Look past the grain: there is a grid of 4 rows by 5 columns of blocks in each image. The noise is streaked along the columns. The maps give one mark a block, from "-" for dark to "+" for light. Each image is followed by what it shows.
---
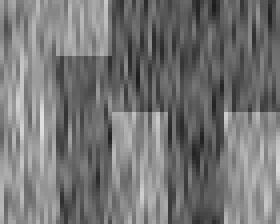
+ + - - -
+ - - - -
+ - + - +
+ - + - +
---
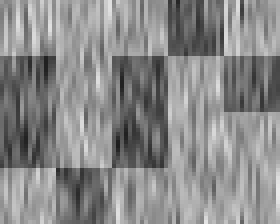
+ + + - +
- + - + -
- + - + +
+ - + + +
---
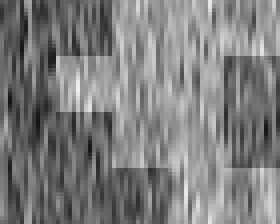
- - + + +
- + + + -
- - + + -
- - - + +
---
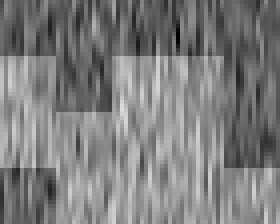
- - - - -
+ - + + -
+ + + + -
- + + + +
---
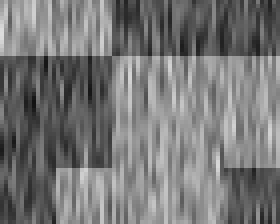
+ + - - -
- - + + +
- - + + +
- + + + -
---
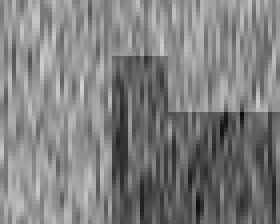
+ + + + +
+ + - + +
+ + - - -
+ + - - -
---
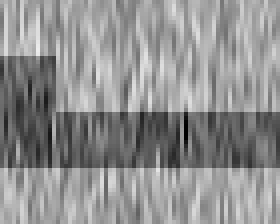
+ + + + +
- + + + +
- - - - -
+ + + + +
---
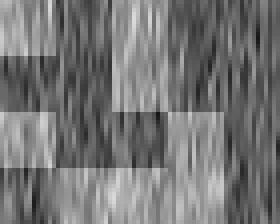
+ - + - -
- - + - -
+ - - + -
- + + + -
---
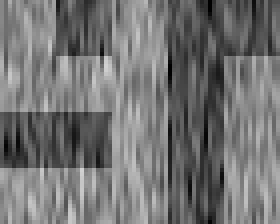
+ - + - -
+ + + - +
- - + - +
+ + + - +
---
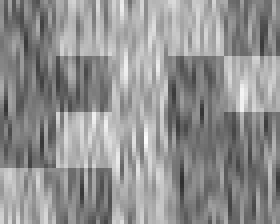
- + + + -
- - + - +
- + + - -
+ - + - -
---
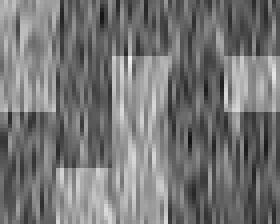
+ - - - -
+ - + - +
- - + - -
- + + - -
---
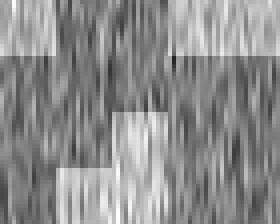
+ - - + +
- - - - -
- - + - -
- + + - -
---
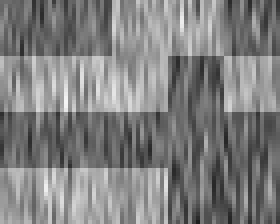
- - + + -
+ + + - +
- - - - -
+ + + - -
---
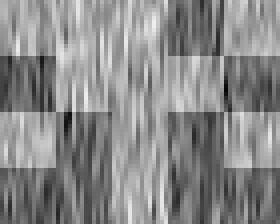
+ + + - +
- + + + -
+ - + - +
- - + - -
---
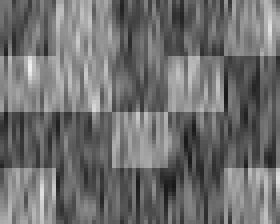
- + - - +
+ + - + -
- - + - -
+ - - - +
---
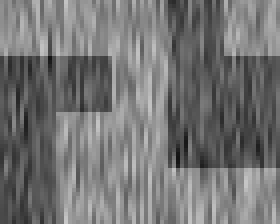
+ + + - +
- - + - -
- + + - -
- + + + +
